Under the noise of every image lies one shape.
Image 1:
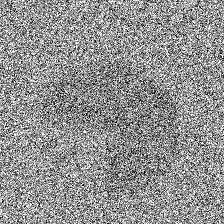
dark disc with a wedge cut out
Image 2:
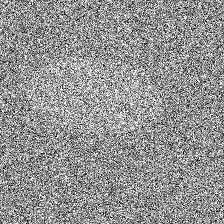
light ellipse
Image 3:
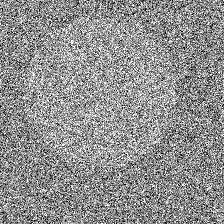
light disc
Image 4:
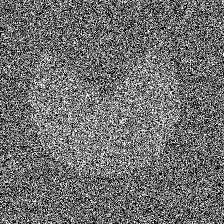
light disc with a wedge cut out
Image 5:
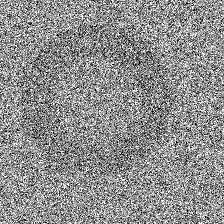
dark ring
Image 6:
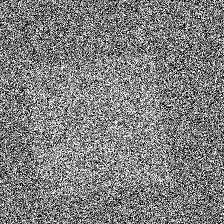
light square
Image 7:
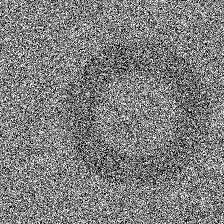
dark ring
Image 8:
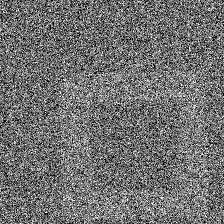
light square frame
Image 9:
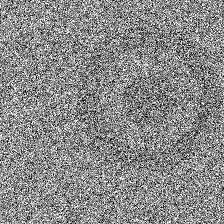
dark bullseye
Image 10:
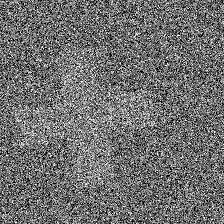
light cross
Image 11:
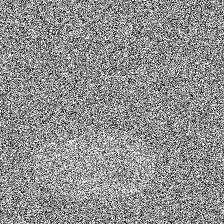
light ellipse
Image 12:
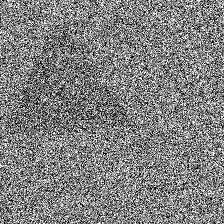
dark triangle
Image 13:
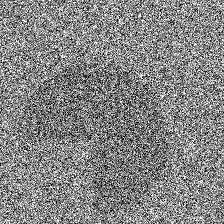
dark disc with a wedge cut out
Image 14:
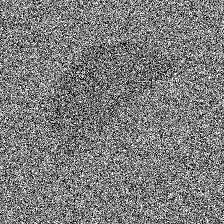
dark half disc
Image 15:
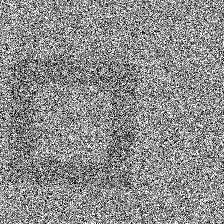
dark square frame
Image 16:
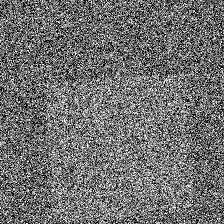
light square
